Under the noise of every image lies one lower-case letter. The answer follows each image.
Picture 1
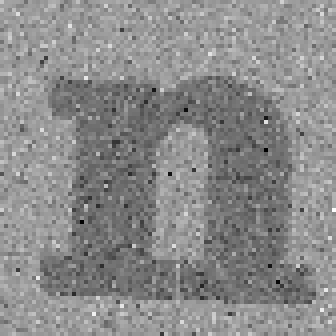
n
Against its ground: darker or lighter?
darker
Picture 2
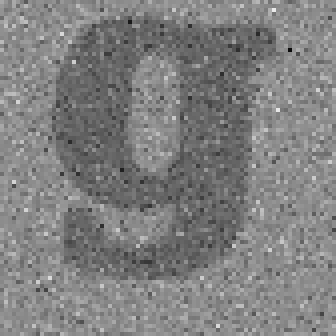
g
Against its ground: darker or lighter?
darker
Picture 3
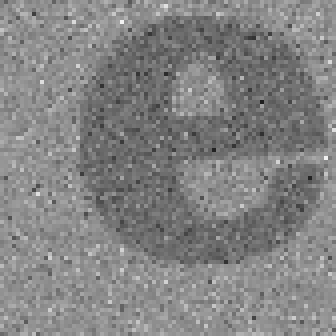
e
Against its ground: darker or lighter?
darker
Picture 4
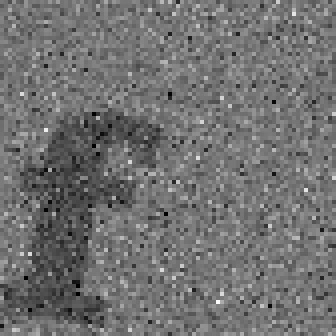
f
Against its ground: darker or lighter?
darker
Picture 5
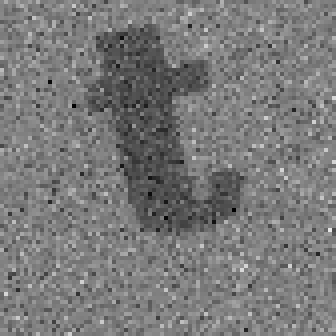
t
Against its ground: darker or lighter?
darker
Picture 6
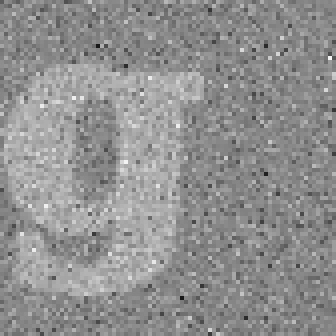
g
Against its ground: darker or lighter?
lighter
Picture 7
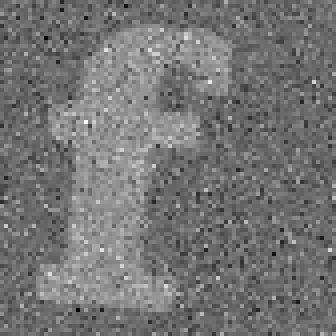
f
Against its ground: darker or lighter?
lighter
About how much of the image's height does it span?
nearly all
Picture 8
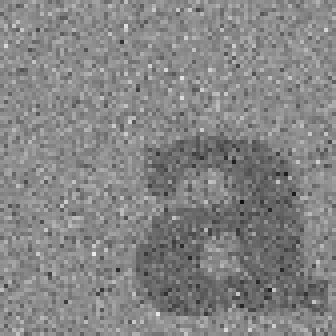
a
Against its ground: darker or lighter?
darker
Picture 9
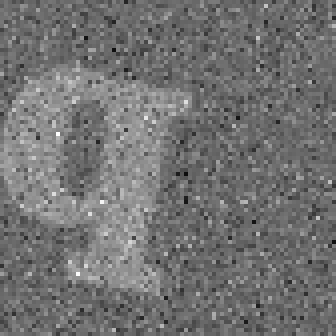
q
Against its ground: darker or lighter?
lighter
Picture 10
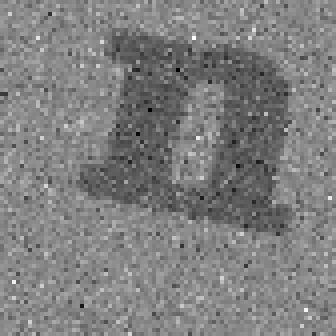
n
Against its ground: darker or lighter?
darker
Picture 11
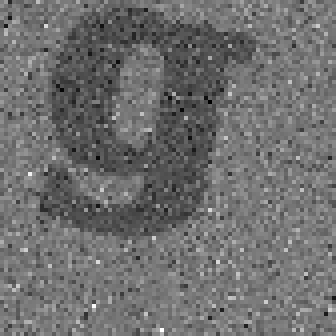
g
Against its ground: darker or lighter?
darker
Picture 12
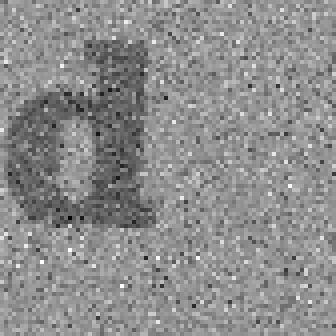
d
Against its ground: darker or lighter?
darker
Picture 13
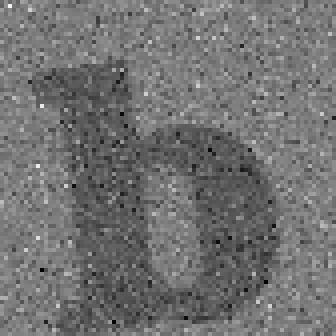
b
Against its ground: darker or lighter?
darker
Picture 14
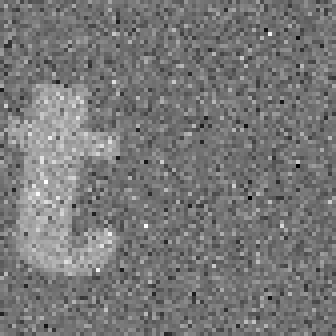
t
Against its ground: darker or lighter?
lighter
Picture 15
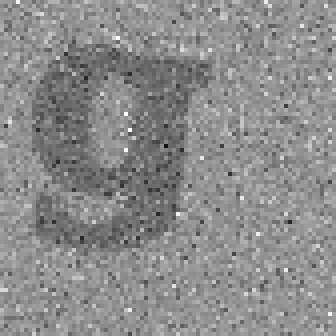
g
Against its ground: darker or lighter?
darker
